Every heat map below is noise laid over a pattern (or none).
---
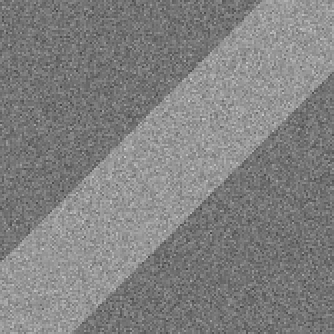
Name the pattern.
a diagonal band
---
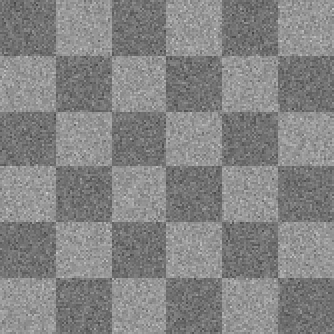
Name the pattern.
a checkerboard
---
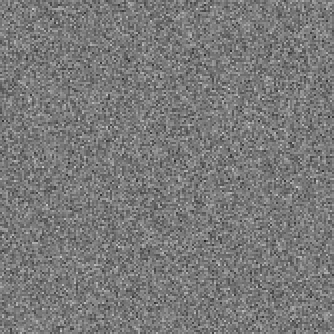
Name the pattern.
only noise
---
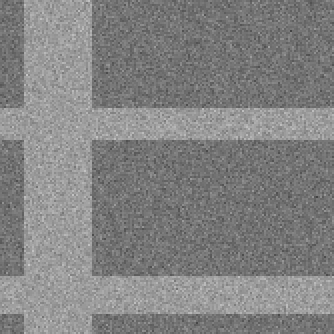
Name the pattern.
bands of rows crossing bands of columns
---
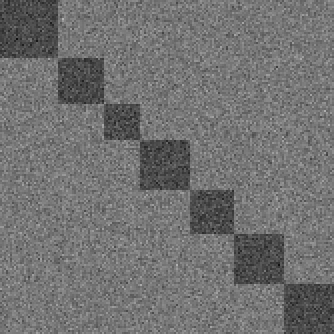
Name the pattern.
blocks along the diagonal
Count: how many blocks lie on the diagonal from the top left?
7
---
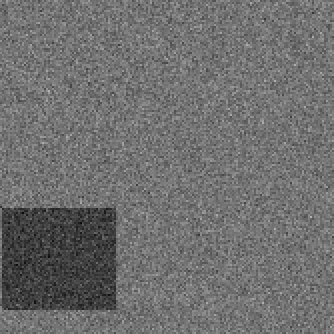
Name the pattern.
one block
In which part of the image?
bottom left
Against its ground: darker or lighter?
darker
